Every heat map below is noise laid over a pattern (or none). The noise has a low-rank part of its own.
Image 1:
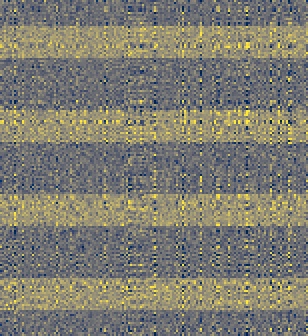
horizontal stripes
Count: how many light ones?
4
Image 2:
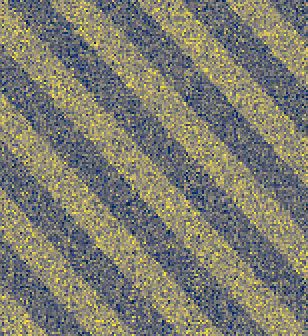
diagonal stripes
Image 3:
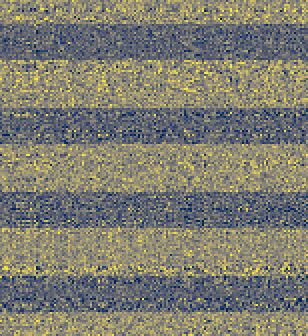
horizontal stripes
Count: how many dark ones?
4
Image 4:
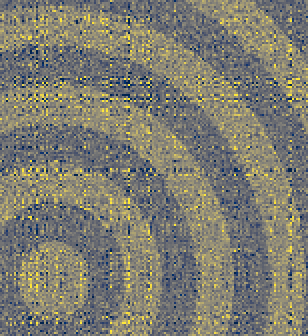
rings round one point
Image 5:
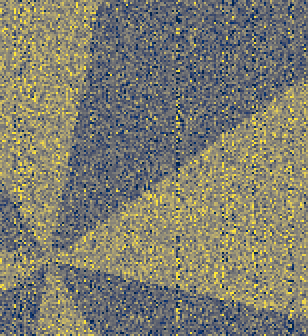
spokes from one point
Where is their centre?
bottom left
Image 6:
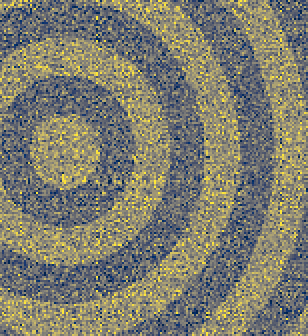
rings round one point
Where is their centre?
middle left
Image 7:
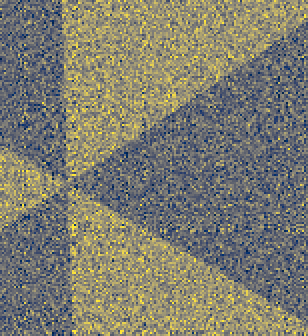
spokes from one point
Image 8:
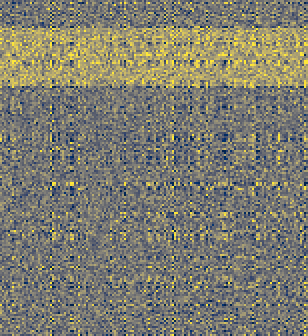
one horizontal stripe
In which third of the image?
top
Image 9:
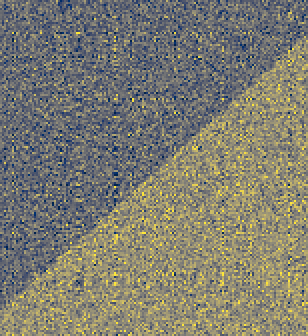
a sharp edge
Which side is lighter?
bottom right
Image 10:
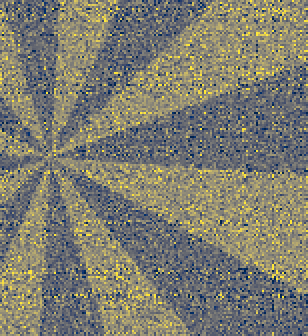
spokes from one point
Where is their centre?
middle left
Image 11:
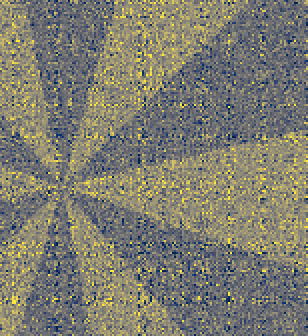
spokes from one point
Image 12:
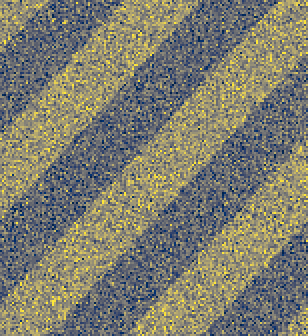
diagonal stripes
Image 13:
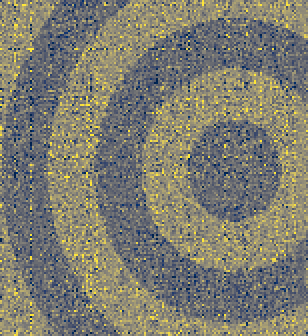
rings round one point
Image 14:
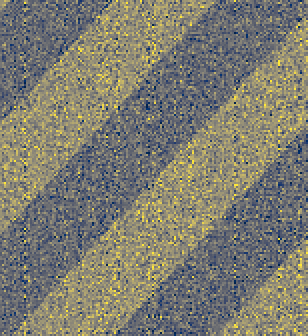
diagonal stripes
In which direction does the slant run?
bottom left to top right
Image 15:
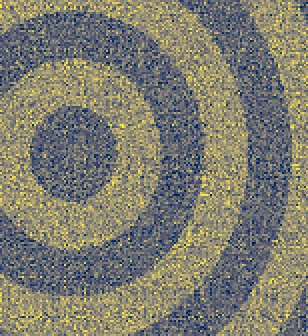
rings round one point
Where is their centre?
middle left
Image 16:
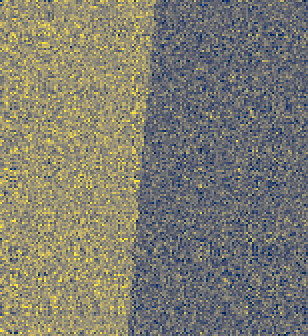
a sharp edge
